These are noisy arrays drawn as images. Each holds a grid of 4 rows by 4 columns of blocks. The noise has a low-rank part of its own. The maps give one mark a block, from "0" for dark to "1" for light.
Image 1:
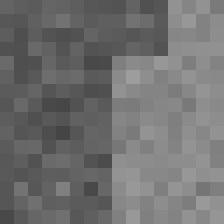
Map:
0001
0011
0011
0011
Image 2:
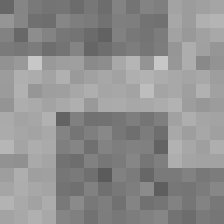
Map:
0001
1111
1001
1000
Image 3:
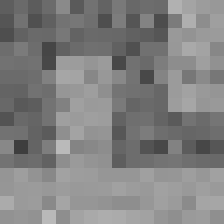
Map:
0001
0101
0100
1111
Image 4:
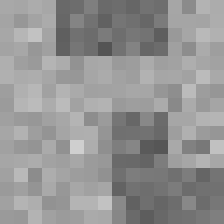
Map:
1001
1111
1101
1100
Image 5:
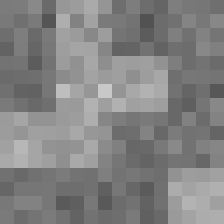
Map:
0100
0110
1100
0001
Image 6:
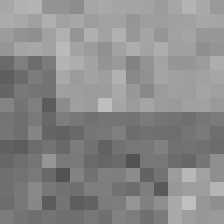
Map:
1111
0111
0000
0001
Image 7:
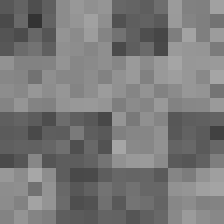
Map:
0101
1111
0010
1001
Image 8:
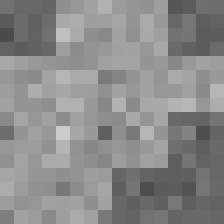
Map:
0110
1111
1110
1100
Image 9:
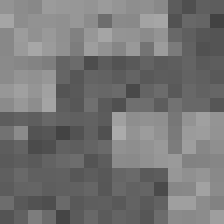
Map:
1110
1000
0011
0001
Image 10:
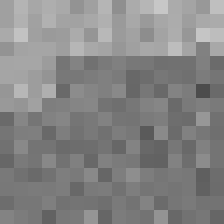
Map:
1111
1000
0000
0000
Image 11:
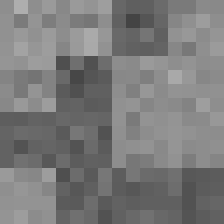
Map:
1101
1011
0011
1000
